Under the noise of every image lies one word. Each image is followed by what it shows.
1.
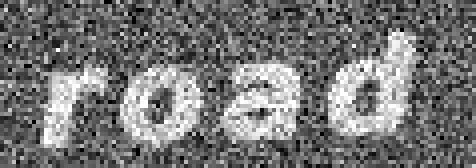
road
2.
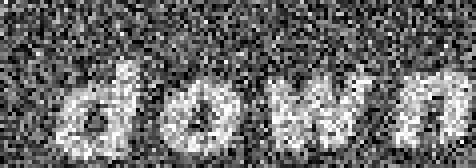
down
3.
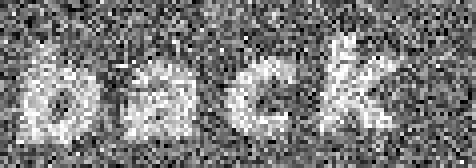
back
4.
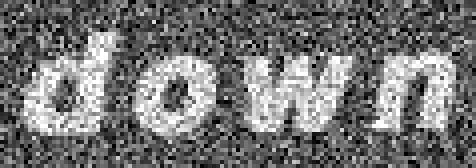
down
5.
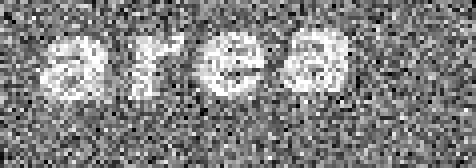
area
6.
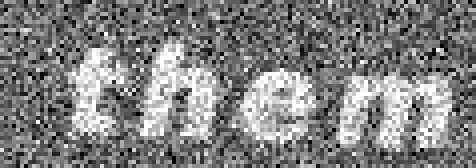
them
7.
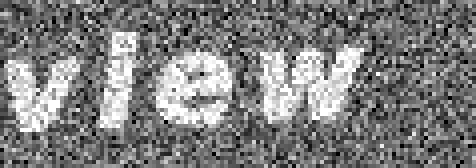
view
